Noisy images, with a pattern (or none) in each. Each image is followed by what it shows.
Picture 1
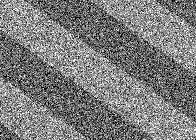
diagonal stripes
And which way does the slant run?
top left to bottom right
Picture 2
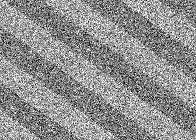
diagonal stripes
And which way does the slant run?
top left to bottom right
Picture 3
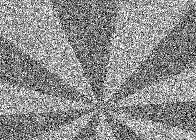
spokes from one point
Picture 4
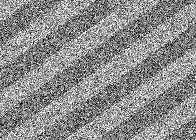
diagonal stripes
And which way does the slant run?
bottom left to top right
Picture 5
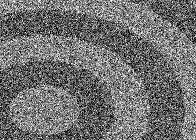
rings round one point
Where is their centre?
bottom left
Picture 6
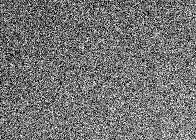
a smooth slope
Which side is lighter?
bottom right
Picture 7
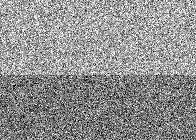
a sharp edge
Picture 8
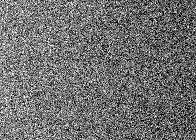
a smooth slope
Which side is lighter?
left
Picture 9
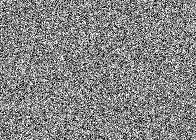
only noise
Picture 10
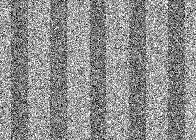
vertical stripes
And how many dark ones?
5
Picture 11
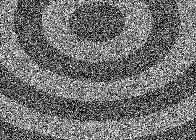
rings round one point
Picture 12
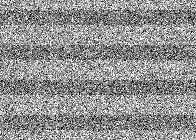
horizontal stripes
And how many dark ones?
4
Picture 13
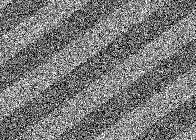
diagonal stripes
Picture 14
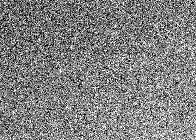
a smooth slope
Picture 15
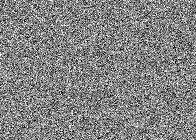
only noise
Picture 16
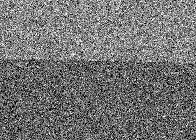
a sharp edge
